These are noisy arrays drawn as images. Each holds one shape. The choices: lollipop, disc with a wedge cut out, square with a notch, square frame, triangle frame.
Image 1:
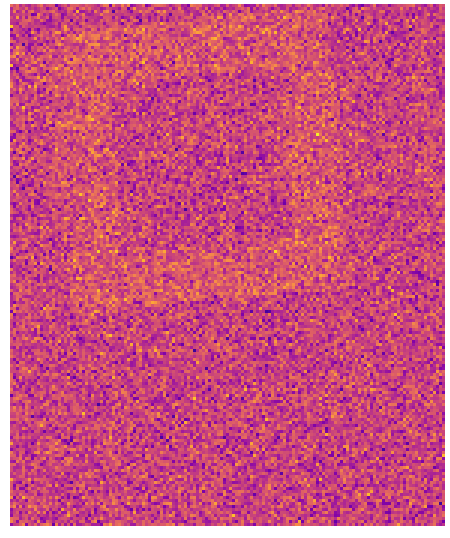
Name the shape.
square frame
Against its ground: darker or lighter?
lighter
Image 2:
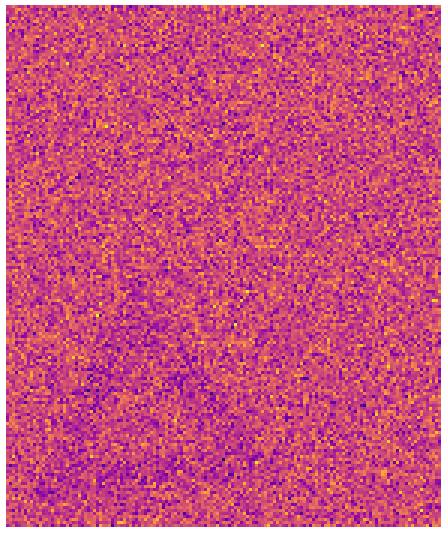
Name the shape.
triangle frame
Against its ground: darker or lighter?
darker
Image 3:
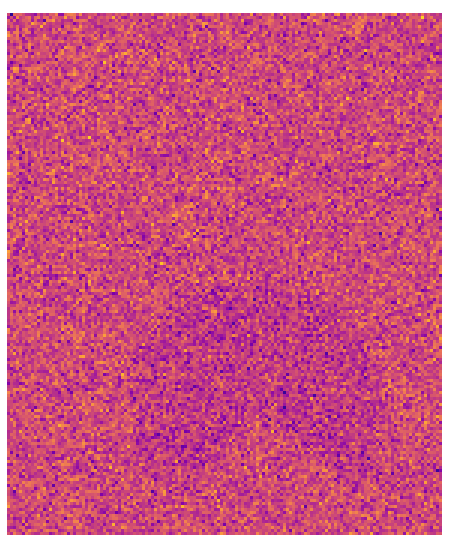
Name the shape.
disc with a wedge cut out
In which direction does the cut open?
down
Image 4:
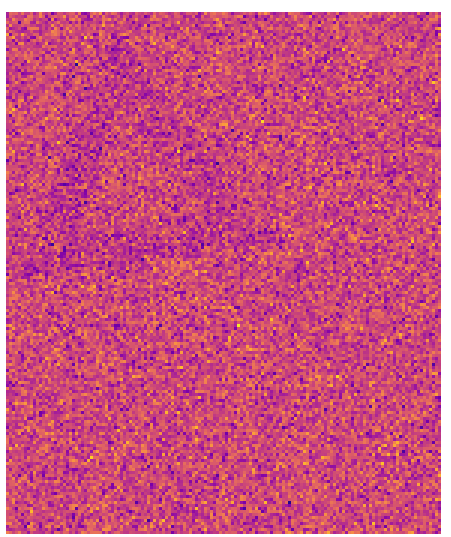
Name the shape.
triangle frame
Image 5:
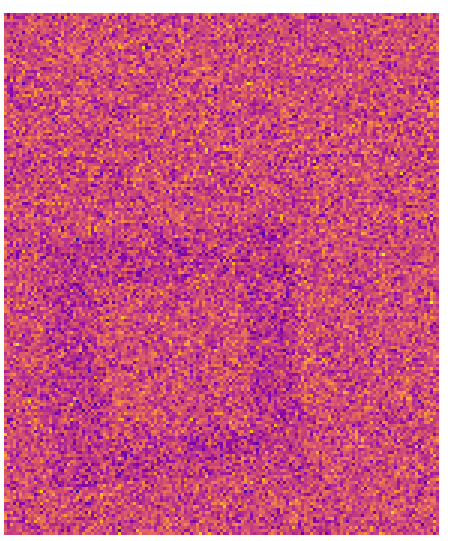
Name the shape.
square frame
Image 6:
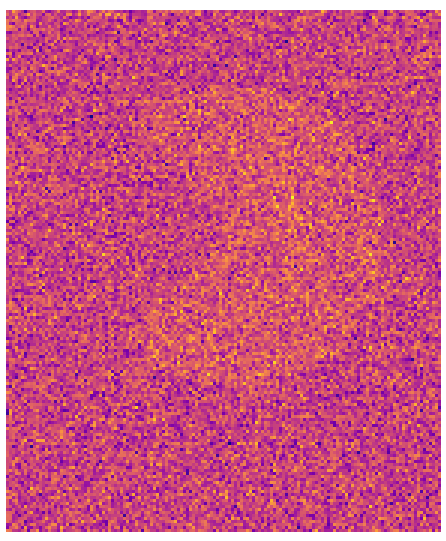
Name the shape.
disc with a wedge cut out
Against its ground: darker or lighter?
lighter
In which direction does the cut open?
left
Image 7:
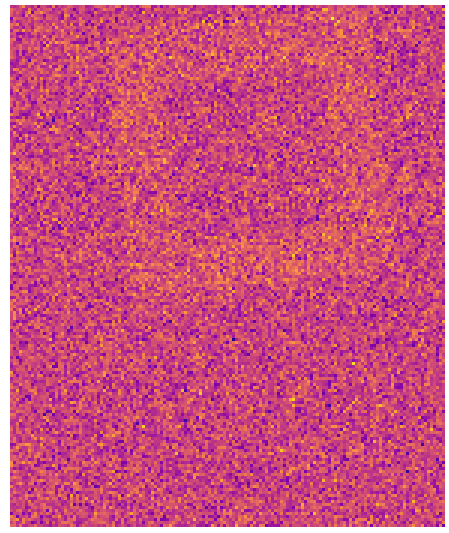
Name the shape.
square frame
